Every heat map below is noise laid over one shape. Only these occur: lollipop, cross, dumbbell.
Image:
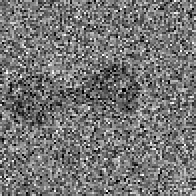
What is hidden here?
dark dumbbell
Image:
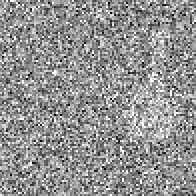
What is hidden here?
light lollipop
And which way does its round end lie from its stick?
down
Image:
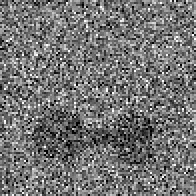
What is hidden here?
dark dumbbell
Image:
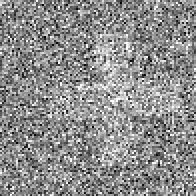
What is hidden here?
light cross
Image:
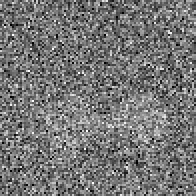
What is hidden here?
light dumbbell
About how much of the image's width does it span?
two thirds
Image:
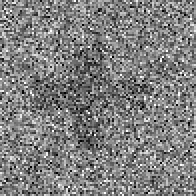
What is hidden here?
dark cross
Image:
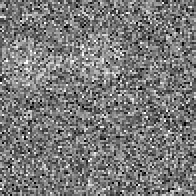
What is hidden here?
light dumbbell
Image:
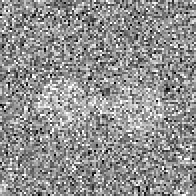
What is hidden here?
light dumbbell
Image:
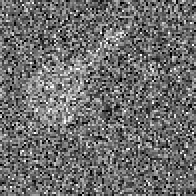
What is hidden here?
light lollipop
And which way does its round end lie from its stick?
down and left
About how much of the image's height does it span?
half
